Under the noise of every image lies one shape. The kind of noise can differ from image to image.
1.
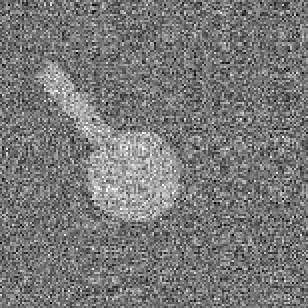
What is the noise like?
low rank plus noise
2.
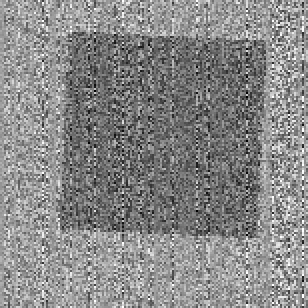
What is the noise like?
columns of uneven size
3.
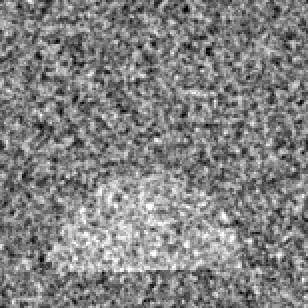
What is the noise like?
blotchy
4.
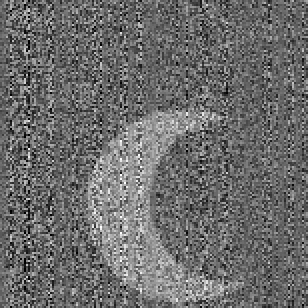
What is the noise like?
columns of uneven size
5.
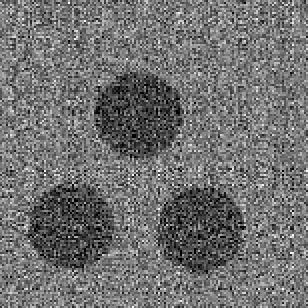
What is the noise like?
low rank plus noise
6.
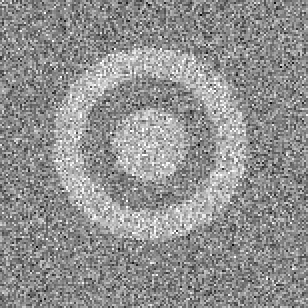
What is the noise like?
independent entries
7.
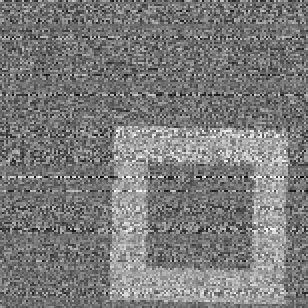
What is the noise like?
rows of uneven size
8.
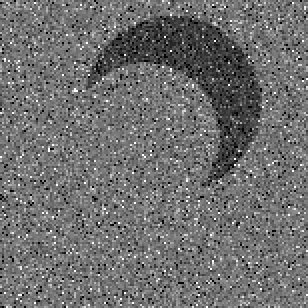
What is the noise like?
heavy tails
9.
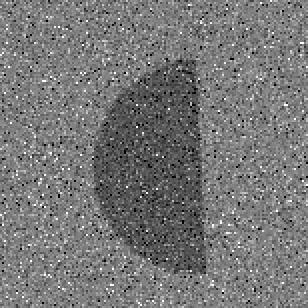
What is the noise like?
heavy tails
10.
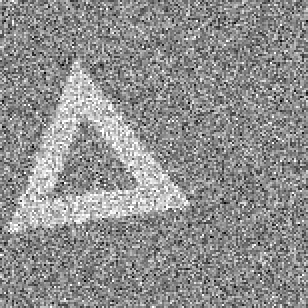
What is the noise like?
independent entries
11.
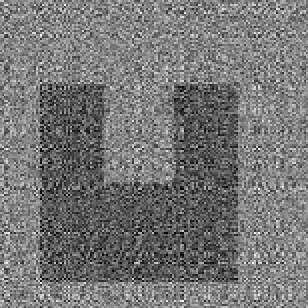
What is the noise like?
low rank plus noise
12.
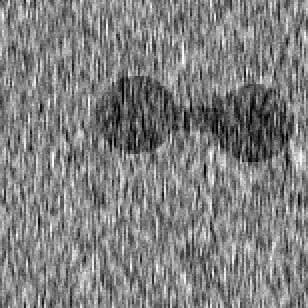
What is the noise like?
streaked along the columns
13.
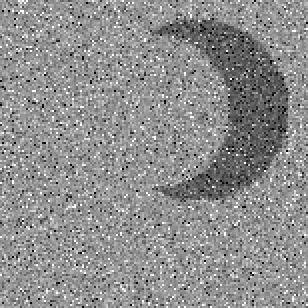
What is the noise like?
heavy tails
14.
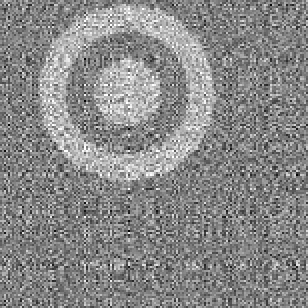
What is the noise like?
low rank plus noise
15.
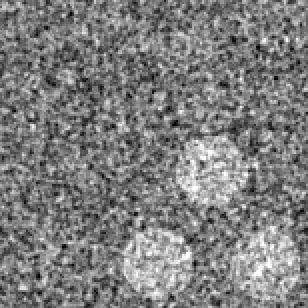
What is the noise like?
blotchy
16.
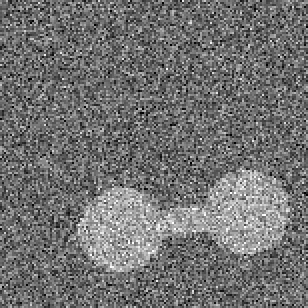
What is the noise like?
independent entries
